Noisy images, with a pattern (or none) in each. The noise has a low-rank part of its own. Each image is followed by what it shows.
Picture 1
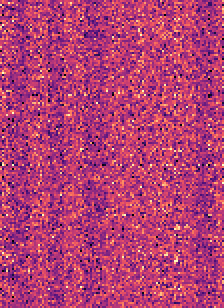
bands of columns
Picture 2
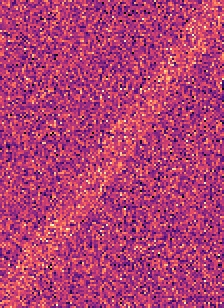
a diagonal band
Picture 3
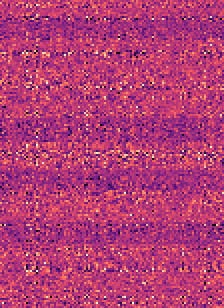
bands of rows
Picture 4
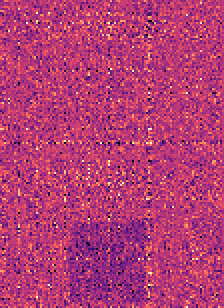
one block
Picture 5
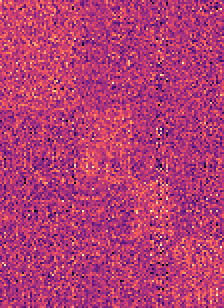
blocks along the diagonal
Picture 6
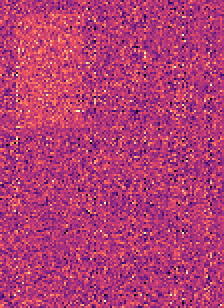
one block
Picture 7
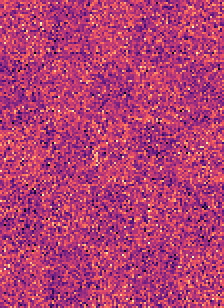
a checkerboard
